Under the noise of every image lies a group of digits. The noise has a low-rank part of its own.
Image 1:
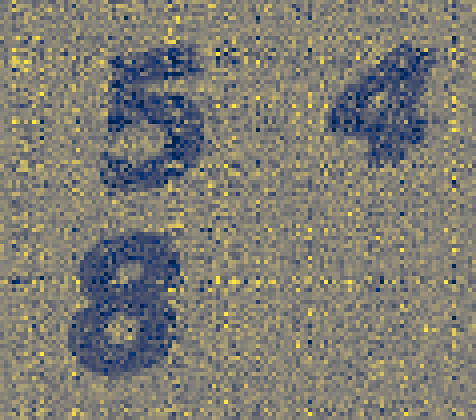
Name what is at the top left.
5
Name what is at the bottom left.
8
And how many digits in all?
3
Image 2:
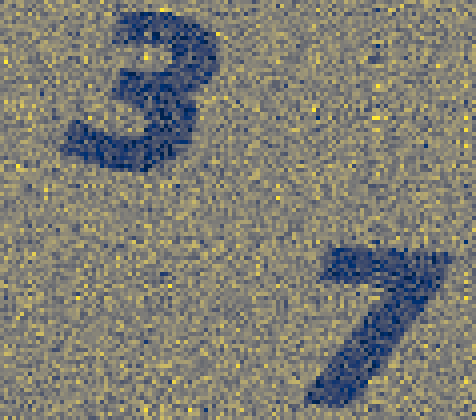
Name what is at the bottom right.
7
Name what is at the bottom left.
nothing
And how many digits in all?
2
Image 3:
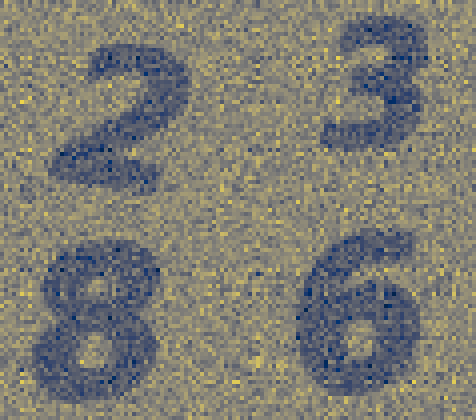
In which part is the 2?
top left
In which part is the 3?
top right
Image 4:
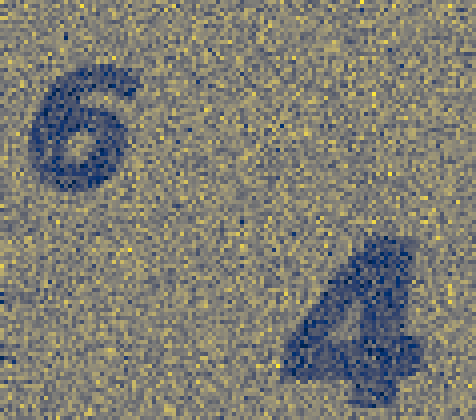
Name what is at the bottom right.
4
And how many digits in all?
2
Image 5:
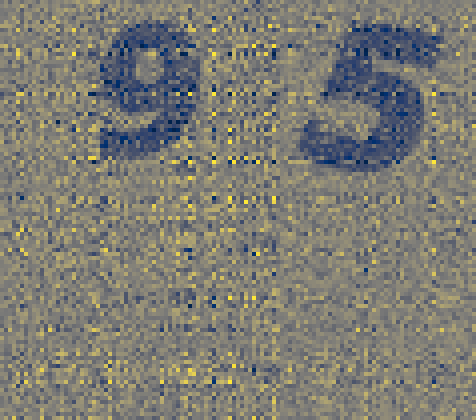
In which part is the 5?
top right
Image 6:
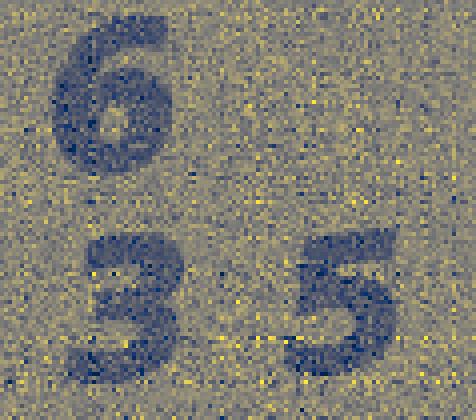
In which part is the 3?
bottom left
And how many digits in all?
3
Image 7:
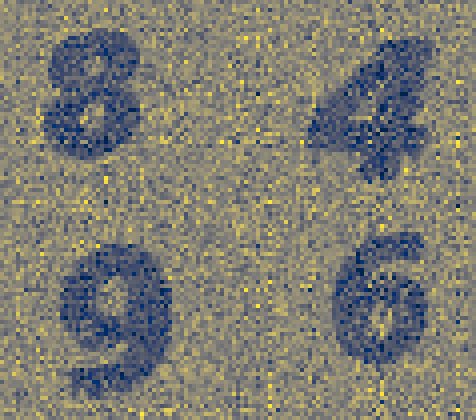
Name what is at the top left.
8
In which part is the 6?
bottom right
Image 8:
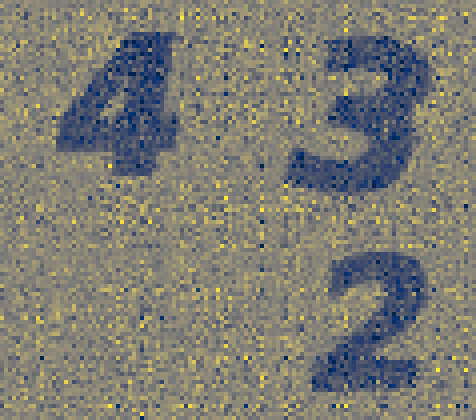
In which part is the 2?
bottom right
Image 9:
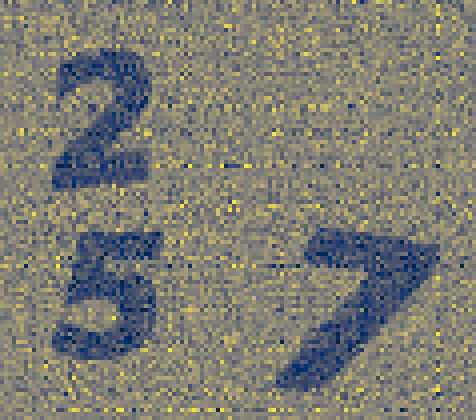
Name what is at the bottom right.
7
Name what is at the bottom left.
5
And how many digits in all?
3
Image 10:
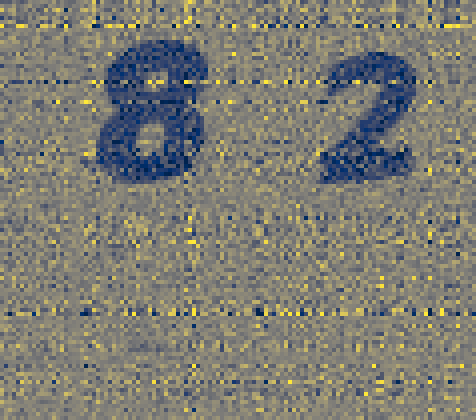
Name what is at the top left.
8
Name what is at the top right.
2
